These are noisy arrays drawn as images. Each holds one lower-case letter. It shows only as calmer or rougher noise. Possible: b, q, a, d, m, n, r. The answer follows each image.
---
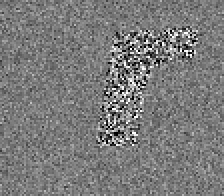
r
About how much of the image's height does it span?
two thirds
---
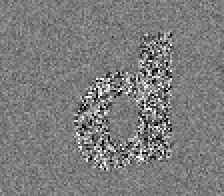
d
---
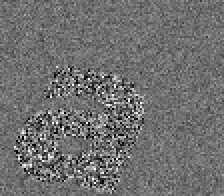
a
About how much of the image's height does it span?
two thirds
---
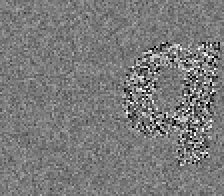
q
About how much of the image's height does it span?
two thirds
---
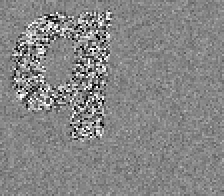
q
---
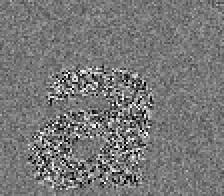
a
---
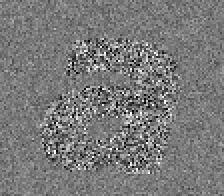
a
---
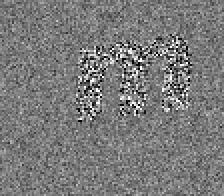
m
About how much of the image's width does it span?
half
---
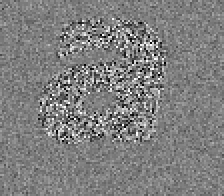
a
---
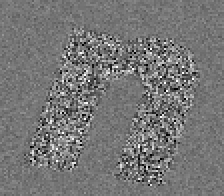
n
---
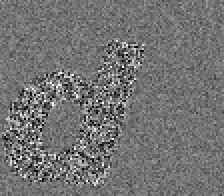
d
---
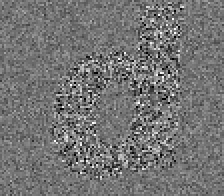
d
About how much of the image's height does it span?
nearly all
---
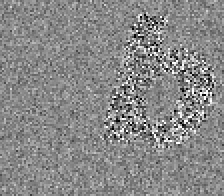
b
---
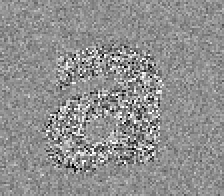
a
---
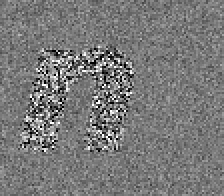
n
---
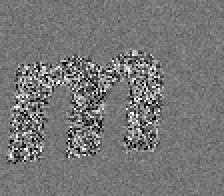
m
